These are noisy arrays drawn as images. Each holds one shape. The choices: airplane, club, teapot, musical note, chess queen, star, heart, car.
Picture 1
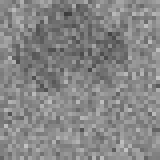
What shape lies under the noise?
car
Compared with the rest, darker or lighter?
darker
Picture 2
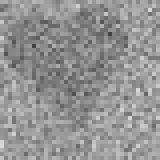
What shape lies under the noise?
heart
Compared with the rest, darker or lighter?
darker
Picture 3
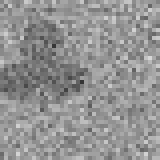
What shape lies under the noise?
club
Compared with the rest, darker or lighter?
darker
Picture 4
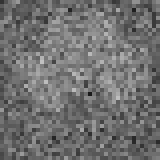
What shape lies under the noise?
car
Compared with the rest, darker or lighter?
lighter
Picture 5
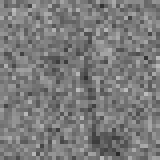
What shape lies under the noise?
musical note
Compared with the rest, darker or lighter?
darker
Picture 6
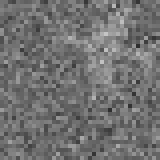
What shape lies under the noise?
airplane
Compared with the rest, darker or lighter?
lighter
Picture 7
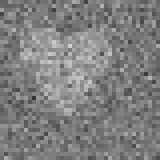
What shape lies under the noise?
heart
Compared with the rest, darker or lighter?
lighter
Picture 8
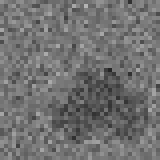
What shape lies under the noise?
car
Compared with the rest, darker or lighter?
darker
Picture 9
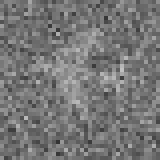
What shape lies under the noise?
airplane
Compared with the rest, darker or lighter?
lighter
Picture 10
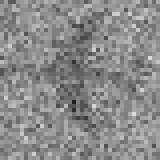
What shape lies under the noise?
airplane
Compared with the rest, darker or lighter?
darker
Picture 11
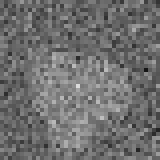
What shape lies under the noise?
heart
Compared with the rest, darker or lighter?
lighter
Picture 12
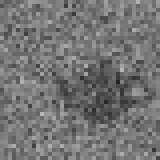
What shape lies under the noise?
teapot
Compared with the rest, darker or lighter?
darker
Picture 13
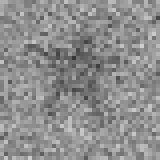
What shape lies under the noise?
star
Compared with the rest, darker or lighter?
darker
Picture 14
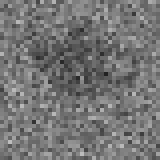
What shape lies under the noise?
teapot
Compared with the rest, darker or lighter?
darker
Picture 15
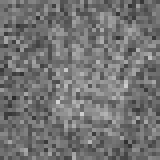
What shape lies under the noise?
chess queen
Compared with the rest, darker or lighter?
lighter
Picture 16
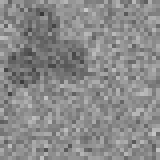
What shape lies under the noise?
club
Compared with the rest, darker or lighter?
darker
